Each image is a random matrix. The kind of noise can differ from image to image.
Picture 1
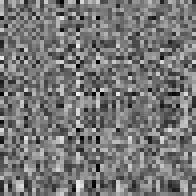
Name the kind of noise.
low rank plus noise
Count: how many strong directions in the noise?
two
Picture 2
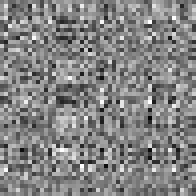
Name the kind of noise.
low rank plus noise
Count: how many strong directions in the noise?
two
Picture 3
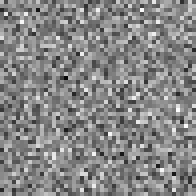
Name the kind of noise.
independent entries
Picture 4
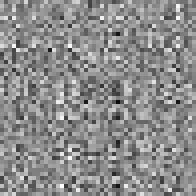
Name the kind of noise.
low rank plus noise
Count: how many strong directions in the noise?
three or four
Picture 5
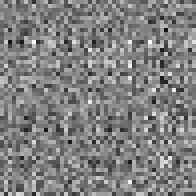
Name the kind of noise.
low rank plus noise
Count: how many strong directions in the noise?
three or four
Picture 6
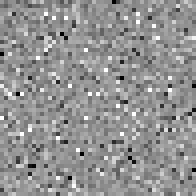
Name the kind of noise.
heavy tails
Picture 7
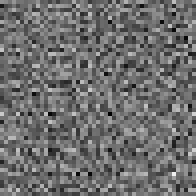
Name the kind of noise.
low rank plus noise
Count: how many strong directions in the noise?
three or four
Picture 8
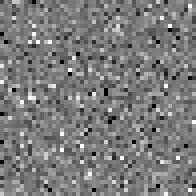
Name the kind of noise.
heavy tails
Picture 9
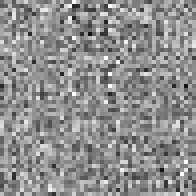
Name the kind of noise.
low rank plus noise
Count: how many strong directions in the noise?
three or four
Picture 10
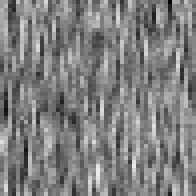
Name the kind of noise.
streaked along the columns
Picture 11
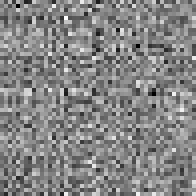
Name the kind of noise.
low rank plus noise
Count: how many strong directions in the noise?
two
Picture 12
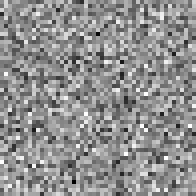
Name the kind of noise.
independent entries
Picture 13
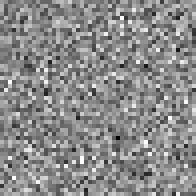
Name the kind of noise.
independent entries
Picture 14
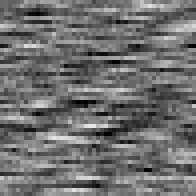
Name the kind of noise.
streaked along the rows
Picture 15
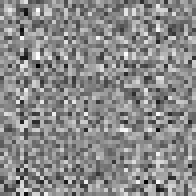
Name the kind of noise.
low rank plus noise
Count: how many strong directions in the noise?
three or four
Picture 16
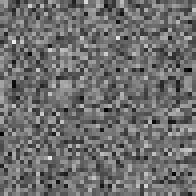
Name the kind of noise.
low rank plus noise
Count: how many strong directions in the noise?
five to eight
